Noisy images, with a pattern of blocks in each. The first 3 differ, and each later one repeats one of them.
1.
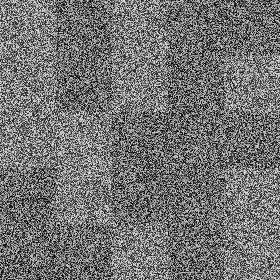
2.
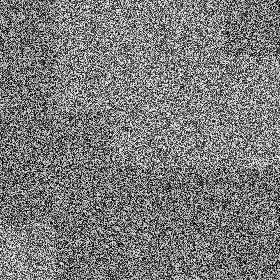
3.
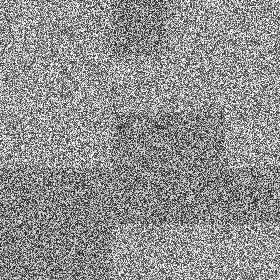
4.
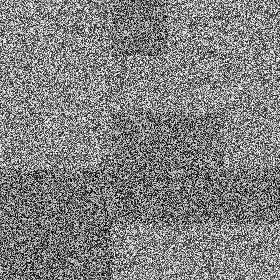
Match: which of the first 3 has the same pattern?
3
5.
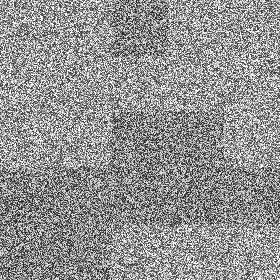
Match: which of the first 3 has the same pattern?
3
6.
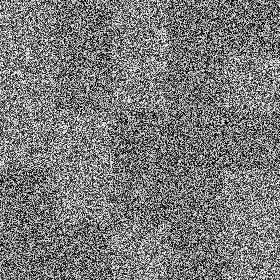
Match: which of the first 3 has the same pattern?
1
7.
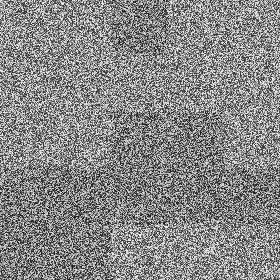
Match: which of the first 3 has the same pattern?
3
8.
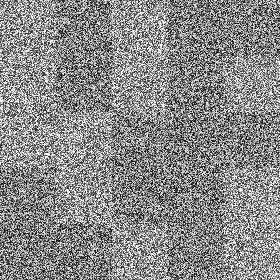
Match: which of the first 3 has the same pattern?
1
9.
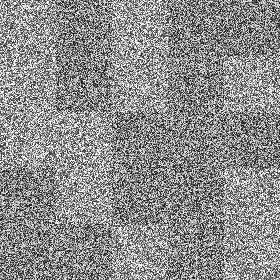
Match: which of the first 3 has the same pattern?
1
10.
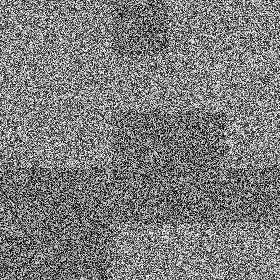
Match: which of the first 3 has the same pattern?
3
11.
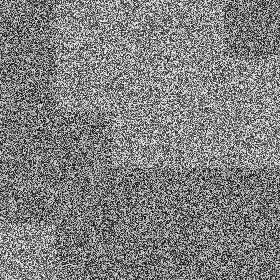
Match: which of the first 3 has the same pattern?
2
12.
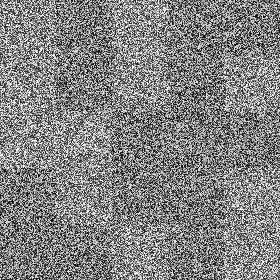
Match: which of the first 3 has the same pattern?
1
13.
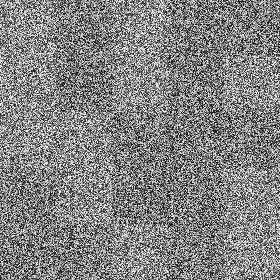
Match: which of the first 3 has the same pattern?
1
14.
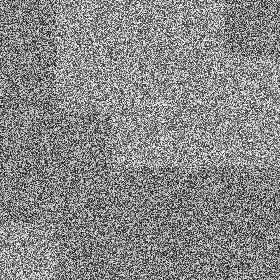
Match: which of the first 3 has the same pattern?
2
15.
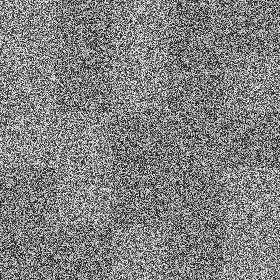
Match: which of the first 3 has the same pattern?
1
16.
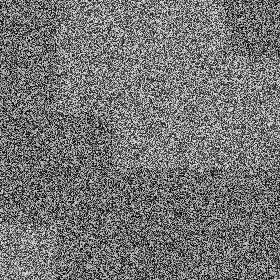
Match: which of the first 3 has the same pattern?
2
